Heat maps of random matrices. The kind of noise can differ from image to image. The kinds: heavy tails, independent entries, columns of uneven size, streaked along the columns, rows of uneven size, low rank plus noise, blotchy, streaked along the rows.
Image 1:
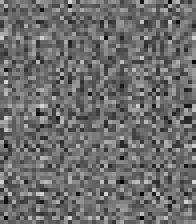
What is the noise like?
low rank plus noise
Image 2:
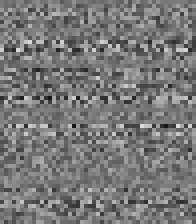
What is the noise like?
rows of uneven size
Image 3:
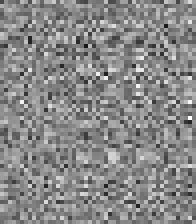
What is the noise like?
low rank plus noise
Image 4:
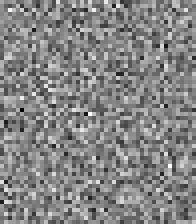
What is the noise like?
low rank plus noise
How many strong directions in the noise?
five to eight
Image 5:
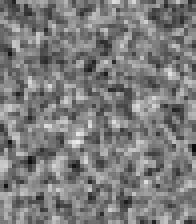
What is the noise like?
blotchy
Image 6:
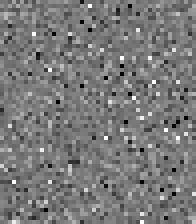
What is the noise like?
heavy tails
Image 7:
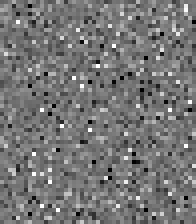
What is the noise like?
heavy tails
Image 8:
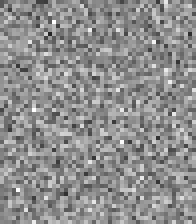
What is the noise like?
independent entries
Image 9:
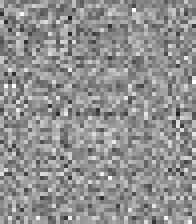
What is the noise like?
low rank plus noise
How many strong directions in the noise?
three or four
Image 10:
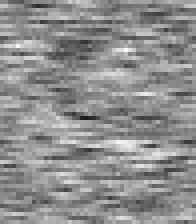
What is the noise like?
streaked along the rows
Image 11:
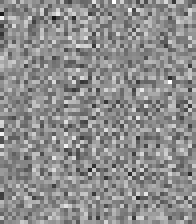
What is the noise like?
low rank plus noise
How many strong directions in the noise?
five to eight
